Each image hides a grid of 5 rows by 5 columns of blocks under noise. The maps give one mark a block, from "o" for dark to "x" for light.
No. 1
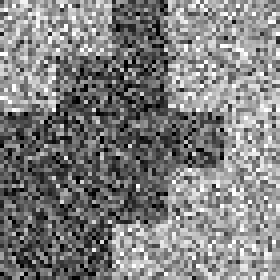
x x o x x
x o o x x
o o o o x
o o o x x
o o x x x
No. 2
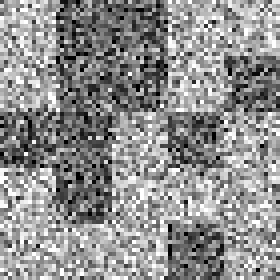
x o o x x
x o o x o
o o x o x
x o x x x
x x x o x
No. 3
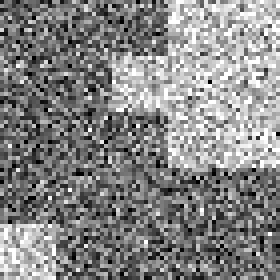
o o o x x
o o x x x
o o o x x
o o o o o
x o o o o
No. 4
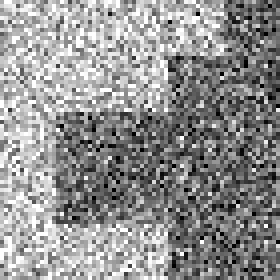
x x x x o
x x x o o
x o o o o
x o o o o
x x x o o
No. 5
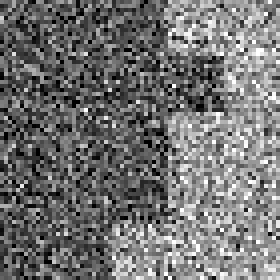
o o o x x
o o o o x
o o o x x
o o o x x
o o x x x
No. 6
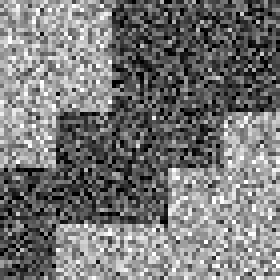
x x o o o
x x o o o
x o o o x
o o o x x
o x x x x
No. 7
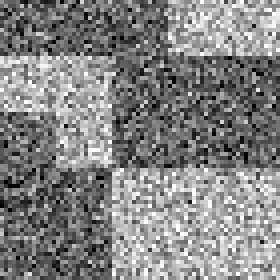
o o o x x
x x o o o
o x o o o
o o x x x
o o x x x
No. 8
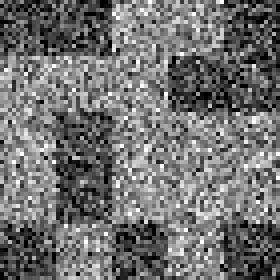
o o x x o
x x x o o
x o x x x
x o x x x
o x o x o
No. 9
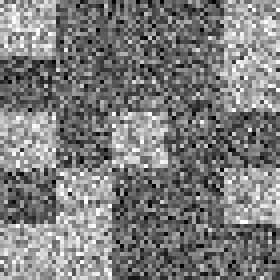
x o o o x
o o o o x
x o x o o
o x o o x
x x o o o
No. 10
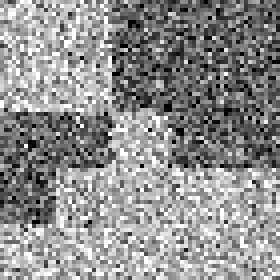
x x o o o
x x o o o
o o x o o
o x x x x
x x x x x
